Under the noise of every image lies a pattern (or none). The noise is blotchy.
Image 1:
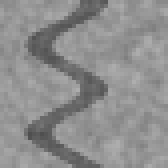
a wavy band
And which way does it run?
top to bottom
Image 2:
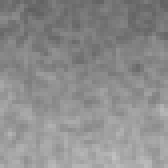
a smooth slope
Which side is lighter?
bottom
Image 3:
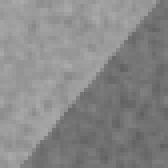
a sharp edge
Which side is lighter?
top left
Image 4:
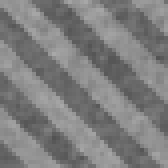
diagonal stripes
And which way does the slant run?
top left to bottom right
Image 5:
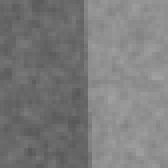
a sharp edge
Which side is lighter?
right
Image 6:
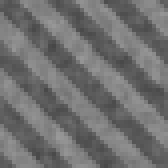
diagonal stripes
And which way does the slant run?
top left to bottom right
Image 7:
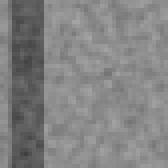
one vertical stripe
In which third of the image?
left
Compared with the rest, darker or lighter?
darker
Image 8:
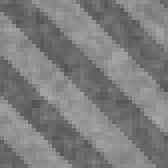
diagonal stripes
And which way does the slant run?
top left to bottom right
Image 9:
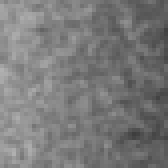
a smooth slope
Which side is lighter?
left
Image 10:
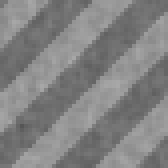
diagonal stripes
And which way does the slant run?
bottom left to top right
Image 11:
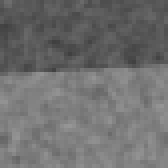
a sharp edge
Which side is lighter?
bottom
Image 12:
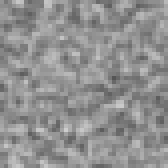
only noise
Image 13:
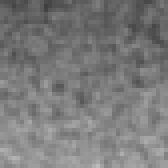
a smooth slope
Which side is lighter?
bottom
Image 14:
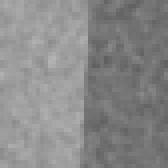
a sharp edge
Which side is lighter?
left
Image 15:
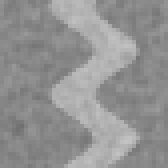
a wavy band
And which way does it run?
top to bottom
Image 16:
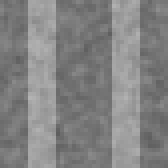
vertical stripes
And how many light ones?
2
